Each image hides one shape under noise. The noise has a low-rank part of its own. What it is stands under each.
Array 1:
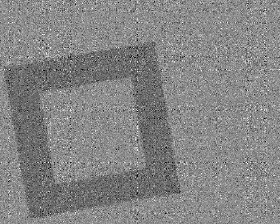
square frame
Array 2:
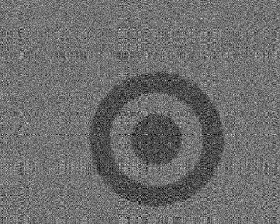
bullseye
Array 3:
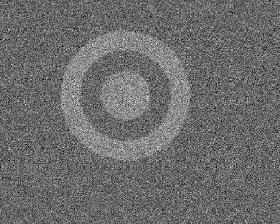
bullseye
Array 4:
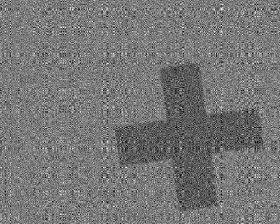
cross
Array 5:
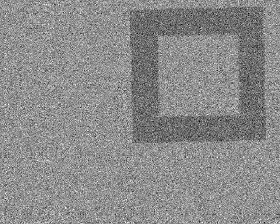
square frame
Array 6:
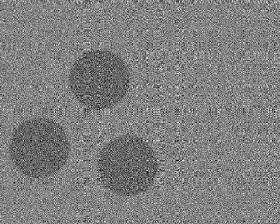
three dots
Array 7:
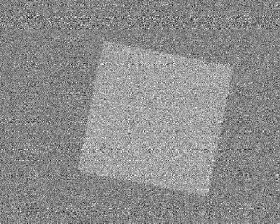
square
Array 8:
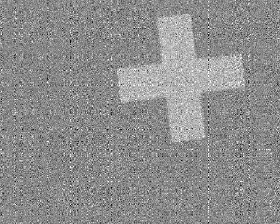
cross
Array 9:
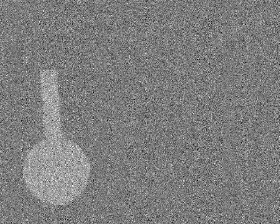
lollipop
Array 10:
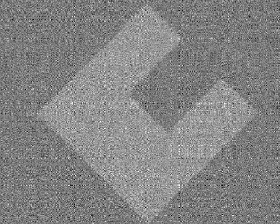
square with a notch
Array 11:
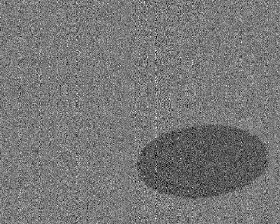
ellipse
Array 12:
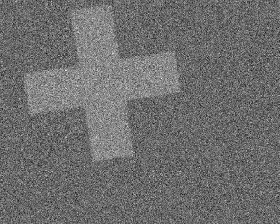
cross
